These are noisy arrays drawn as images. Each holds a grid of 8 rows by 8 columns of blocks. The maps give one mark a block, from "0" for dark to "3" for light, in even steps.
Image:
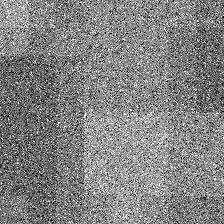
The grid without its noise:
3 2 1 2 2 2 2 1
2 1 2 2 2 2 1 0
0 0 1 2 2 2 1 0
0 0 1 2 2 2 1 0
0 0 1 3 3 3 2 2
0 0 1 3 3 3 2 2
0 0 1 3 3 3 2 2
1 0 1 2 3 2 1 1
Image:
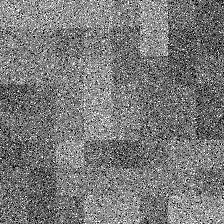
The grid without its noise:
3 3 3 3 2 3 1 0
2 2 1 2 1 3 0 0
2 2 2 3 1 1 0 1
0 1 2 3 2 1 1 0
1 1 2 3 2 1 1 0
0 1 3 1 0 1 2 2
1 0 2 2 2 2 2 1
1 0 1 3 3 1 3 3
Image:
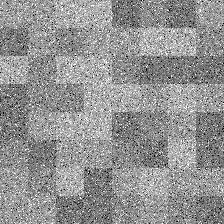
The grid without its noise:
2 2 3 3 0 1 0 2
0 2 1 2 2 3 3 1
3 1 3 3 1 0 0 0
0 1 1 3 3 2 3 2
0 2 3 3 0 1 2 0
1 0 2 2 1 0 3 0
2 1 3 0 2 3 2 2
2 2 0 0 1 2 1 0
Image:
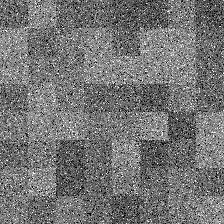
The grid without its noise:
1 3 1 1 0 0 2 0
3 1 2 3 1 3 3 1
3 2 2 3 3 3 3 1
1 3 2 1 1 0 2 1
2 3 3 2 2 3 0 3
1 2 0 1 3 0 1 3
2 3 0 1 2 1 2 1
2 1 2 1 0 1 2 3
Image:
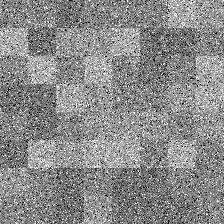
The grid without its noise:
1 1 0 1 1 1 3 2
3 0 2 2 3 0 0 1
1 3 1 3 1 0 1 3
0 0 3 2 1 1 2 3
1 0 1 2 2 2 1 2
0 3 2 3 3 1 3 1
2 1 0 1 0 0 1 1
1 1 0 2 0 0 0 1
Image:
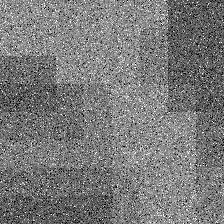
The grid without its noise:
3 3 3 3 3 3 0 0
3 3 3 3 3 2 0 0
1 1 3 3 3 2 0 0
0 0 1 2 3 3 1 0
1 1 1 2 3 3 3 1
2 2 2 2 3 3 3 1
1 1 1 1 2 3 3 2
0 0 0 0 2 3 3 2
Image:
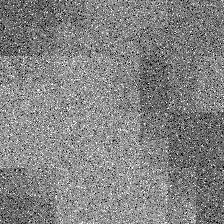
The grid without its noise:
0 0 1 2 2 2 1 1
0 1 2 2 2 1 1 1
2 2 3 3 2 0 1 2
3 3 3 3 2 0 1 2
3 3 3 3 3 1 0 0
3 3 3 3 3 2 0 0
1 2 3 3 3 3 1 0
0 1 3 3 3 3 2 0
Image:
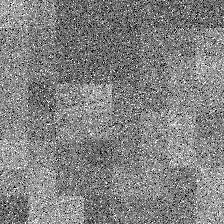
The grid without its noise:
3 2 0 0 0 0 0 0
2 1 0 0 0 1 1 2
2 1 0 0 0 1 2 3
2 0 2 3 1 1 2 2
2 1 2 2 1 2 3 1
3 2 1 0 1 2 3 2
2 3 1 1 2 2 1 3
0 3 3 0 1 1 1 3
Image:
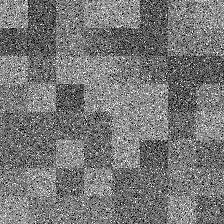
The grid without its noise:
3 0 2 3 3 0 2 3
0 0 2 1 0 0 2 2
3 1 3 3 2 1 0 0
2 3 0 3 3 3 0 2
1 1 1 1 3 3 1 3
1 1 3 1 3 0 2 1
2 3 1 3 1 1 2 2
3 2 2 2 1 1 3 1
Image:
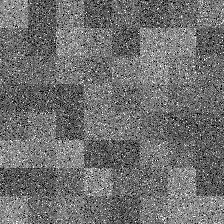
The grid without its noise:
3 0 2 0 1 0 1 2
1 0 3 2 0 3 3 0
1 1 2 1 2 3 2 1
0 0 0 2 1 2 1 1
1 2 0 2 2 1 0 0
3 2 3 0 0 2 1 0
0 0 1 3 1 1 3 0
3 1 2 1 0 2 3 3
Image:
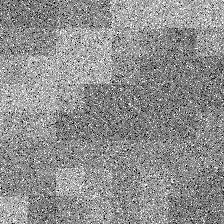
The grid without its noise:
0 0 1 1 3 3 3 3
1 1 3 3 2 1 0 2
2 3 3 3 1 0 0 0
3 3 2 0 0 0 0 0
2 2 0 0 0 0 0 1
1 1 1 1 1 1 1 1
1 1 3 2 1 2 1 0
3 0 1 2 1 2 0 0
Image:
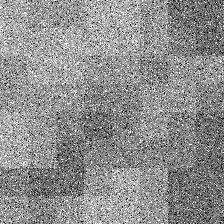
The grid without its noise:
3 2 2 3 3 2 0 0
3 3 3 3 3 2 1 0
2 3 3 2 2 1 2 2
2 2 2 1 1 2 2 1
3 2 1 0 1 2 1 0
3 2 0 1 1 1 1 0
1 0 0 2 3 2 0 0
2 1 2 3 3 2 0 0
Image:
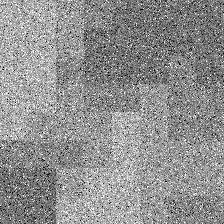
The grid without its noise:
3 3 2 1 0 0 0 0
3 3 2 0 0 0 0 0
3 3 1 0 0 0 1 0
3 3 2 1 1 2 1 1
3 2 2 2 3 2 1 1
1 1 1 2 3 2 2 2
0 0 2 3 3 2 2 2
0 0 3 3 3 2 1 1
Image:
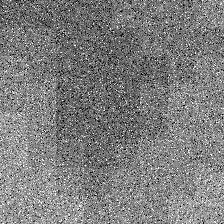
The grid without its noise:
0 0 0 0 1 1 1 2
1 1 0 0 0 1 1 1
2 1 0 0 0 0 1 2
2 2 0 0 0 1 2 2
3 2 0 0 0 1 2 2
3 2 1 0 1 2 2 2
3 3 2 1 2 2 2 3
3 3 3 2 2 2 3 3
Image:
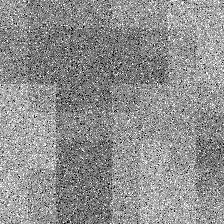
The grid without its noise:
2 1 1 1 2 2 3 3
1 0 0 0 0 1 2 3
1 0 0 0 0 0 2 3
3 2 0 0 1 2 2 2
3 3 1 1 2 2 2 1
3 3 0 0 2 3 2 0
3 2 0 0 2 3 3 1
3 2 0 0 2 3 3 2
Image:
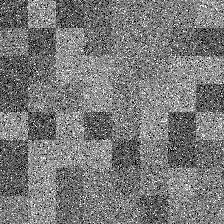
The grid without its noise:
0 3 0 1 2 2 2 3
2 0 3 1 2 2 1 0
0 1 3 3 2 2 3 3
0 2 2 3 2 3 3 0
3 0 3 0 2 3 0 3
0 3 3 3 0 2 0 1
0 3 1 2 1 2 3 2
2 3 1 2 2 0 2 2
